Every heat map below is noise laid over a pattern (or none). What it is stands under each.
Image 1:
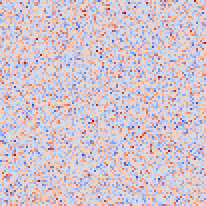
only noise
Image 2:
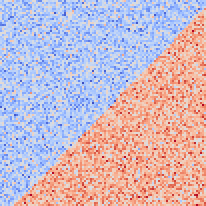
a sharp edge
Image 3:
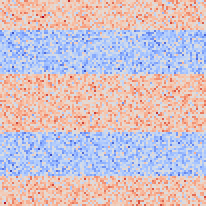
horizontal stripes
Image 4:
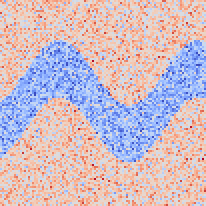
a wavy band
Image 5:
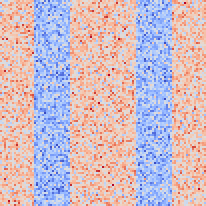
vertical stripes
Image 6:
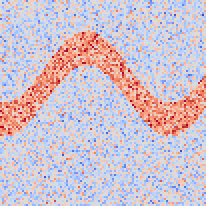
a wavy band
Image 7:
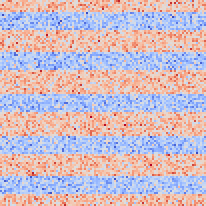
horizontal stripes
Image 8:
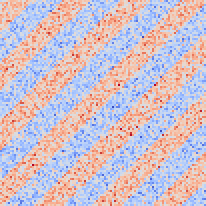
diagonal stripes
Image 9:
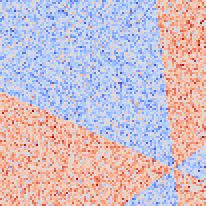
spokes from one point
